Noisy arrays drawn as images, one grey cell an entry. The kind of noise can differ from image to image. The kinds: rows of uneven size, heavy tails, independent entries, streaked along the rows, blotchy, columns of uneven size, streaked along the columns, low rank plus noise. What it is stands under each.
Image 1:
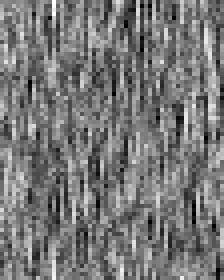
streaked along the columns
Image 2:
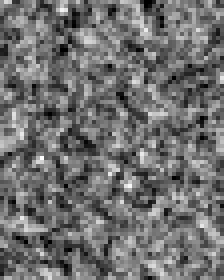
blotchy
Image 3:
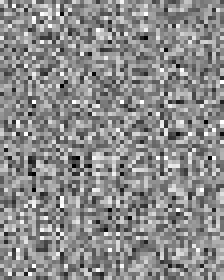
low rank plus noise
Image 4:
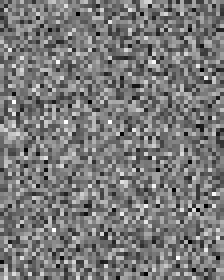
independent entries
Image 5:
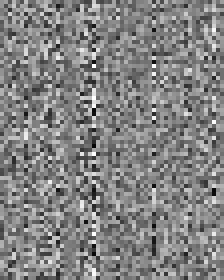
columns of uneven size
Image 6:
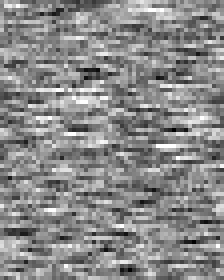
streaked along the rows
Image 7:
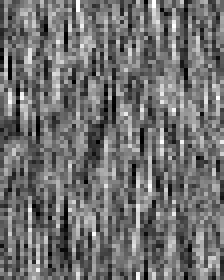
streaked along the columns
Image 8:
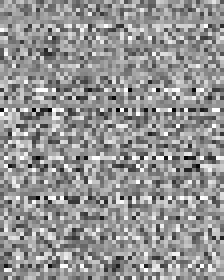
rows of uneven size
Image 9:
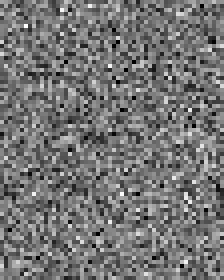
independent entries
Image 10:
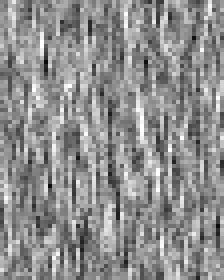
streaked along the columns
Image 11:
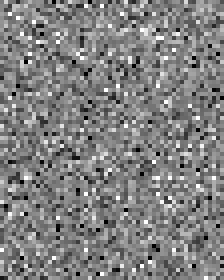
heavy tails
